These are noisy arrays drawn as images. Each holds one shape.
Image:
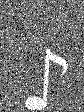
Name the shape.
musical note
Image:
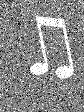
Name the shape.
pair of musical notes
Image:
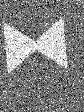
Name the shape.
bow tie
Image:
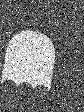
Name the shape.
ghost
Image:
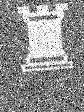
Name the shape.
chess rook
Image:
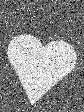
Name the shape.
heart
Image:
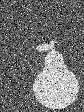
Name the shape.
pear
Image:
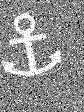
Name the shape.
anchor
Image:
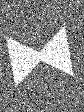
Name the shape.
bow tie
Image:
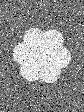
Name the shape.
flower
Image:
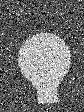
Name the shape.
light bulb
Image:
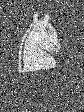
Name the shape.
chess knight
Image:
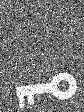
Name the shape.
key
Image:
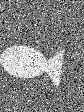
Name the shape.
fish
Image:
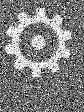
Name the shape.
gear
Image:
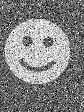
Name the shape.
smiling face
